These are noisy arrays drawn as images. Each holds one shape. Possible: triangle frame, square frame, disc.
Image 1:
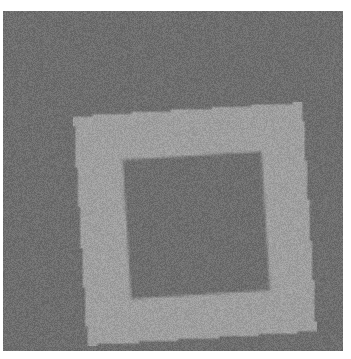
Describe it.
light square frame
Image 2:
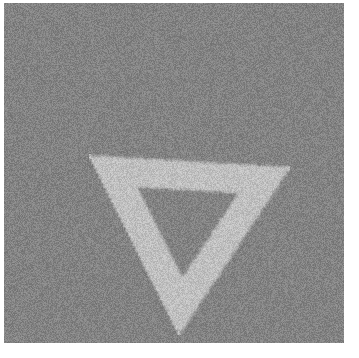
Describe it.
light triangle frame
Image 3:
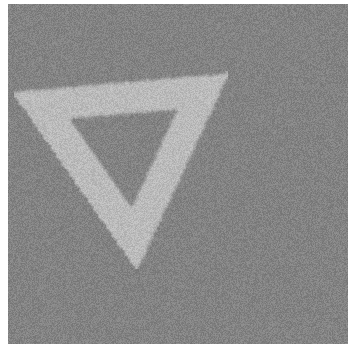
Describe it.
light triangle frame
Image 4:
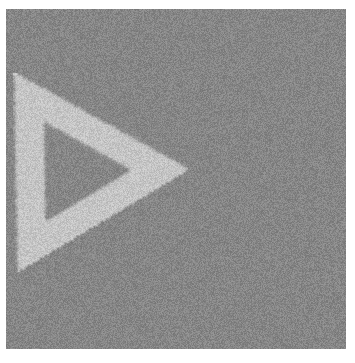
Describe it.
light triangle frame
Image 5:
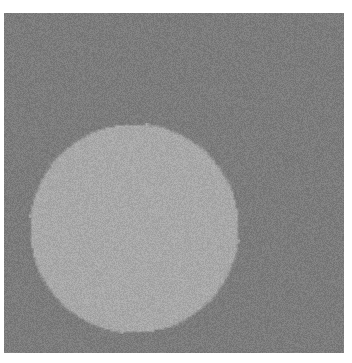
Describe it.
light disc
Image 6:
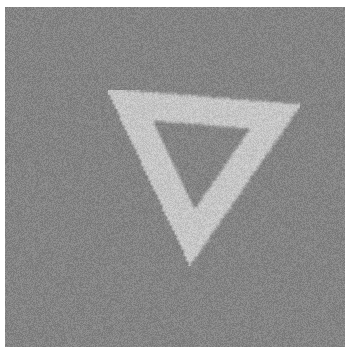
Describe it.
light triangle frame
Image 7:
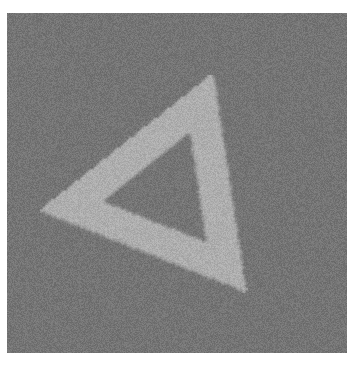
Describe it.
light triangle frame
